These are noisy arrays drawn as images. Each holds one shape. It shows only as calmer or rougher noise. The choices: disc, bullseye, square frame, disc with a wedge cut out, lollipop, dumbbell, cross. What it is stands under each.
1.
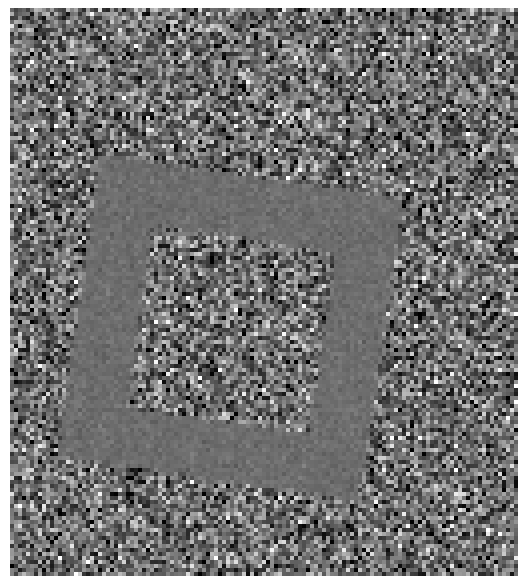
square frame
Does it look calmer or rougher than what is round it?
calmer
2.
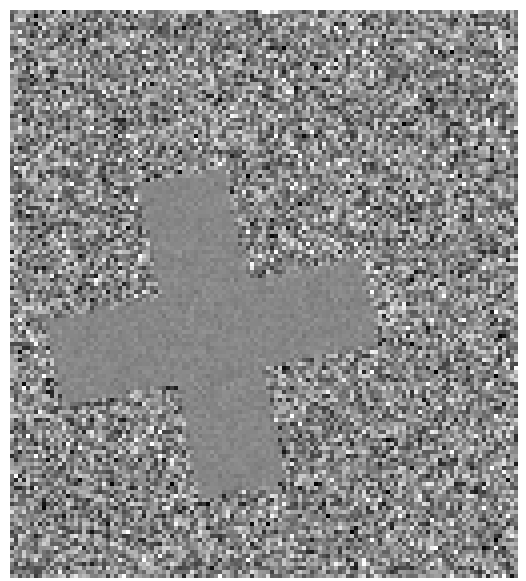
cross
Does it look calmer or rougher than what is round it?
calmer
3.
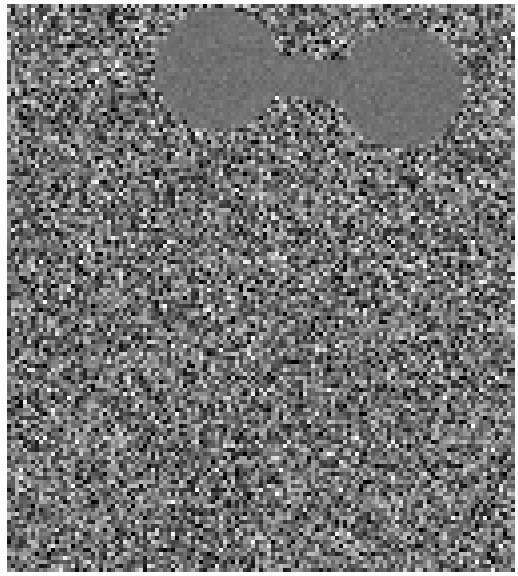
dumbbell
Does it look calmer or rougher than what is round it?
calmer
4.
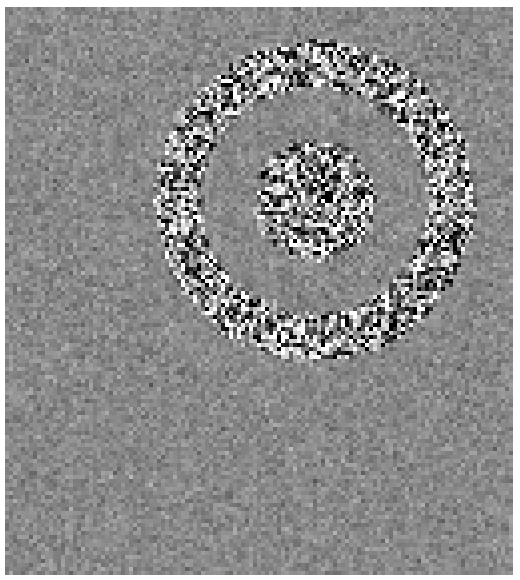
bullseye
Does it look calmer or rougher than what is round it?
rougher
